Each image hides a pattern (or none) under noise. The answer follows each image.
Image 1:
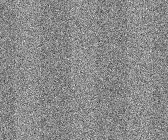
vertical stripes
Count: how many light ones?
3
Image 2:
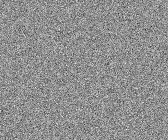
only noise
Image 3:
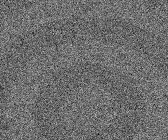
rings round one point
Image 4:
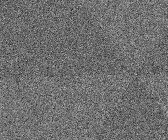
spokes from one point
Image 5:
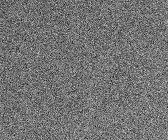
a smooth slope
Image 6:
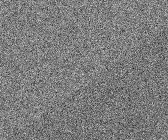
a sharp edge
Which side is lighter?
top left
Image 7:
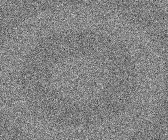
rings round one point
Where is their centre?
centre
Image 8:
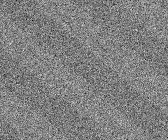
diagonal stripes
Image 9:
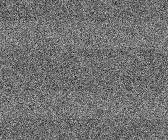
horizontal stripes
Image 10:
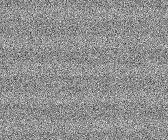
horizontal stripes
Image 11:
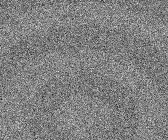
rings round one point
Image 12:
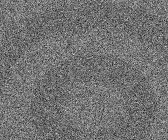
rings round one point
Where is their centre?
bottom middle
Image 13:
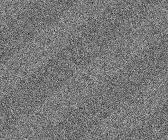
diagonal stripes
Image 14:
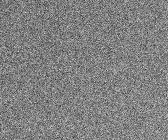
a smooth slope
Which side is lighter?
bottom right
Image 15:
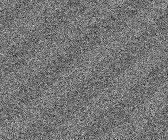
diagonal stripes
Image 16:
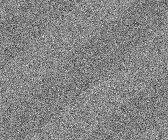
diagonal stripes
